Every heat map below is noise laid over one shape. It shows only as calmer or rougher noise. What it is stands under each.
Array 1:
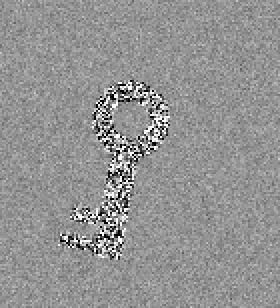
rough key
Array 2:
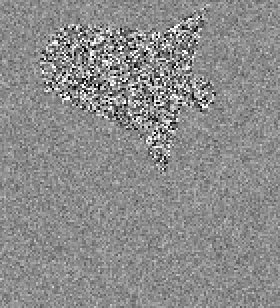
rough bell
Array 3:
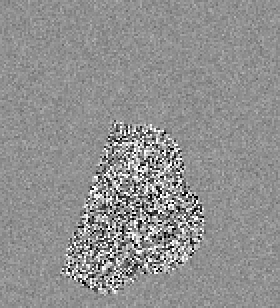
rough cloud
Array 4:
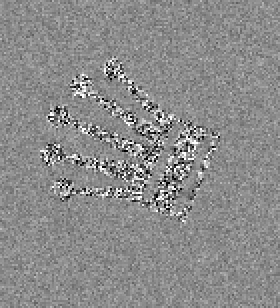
rough chess queen
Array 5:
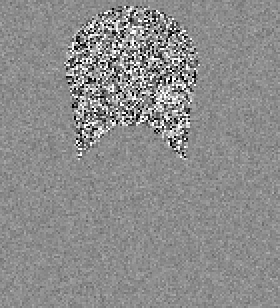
rough cat's head
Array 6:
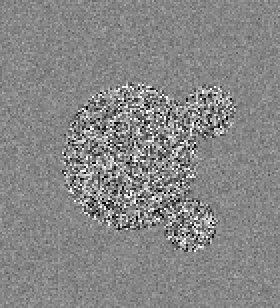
rough bear's head
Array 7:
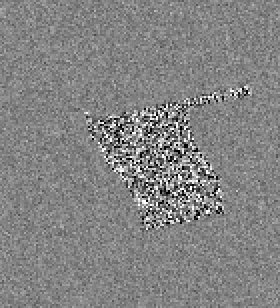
rough flag
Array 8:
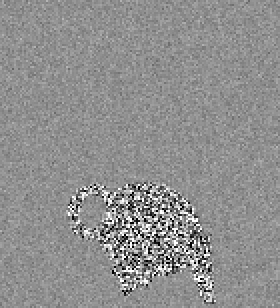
rough teapot
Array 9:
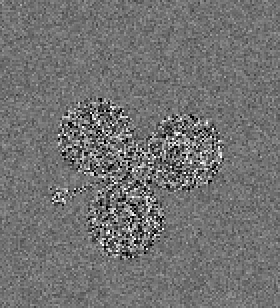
rough club
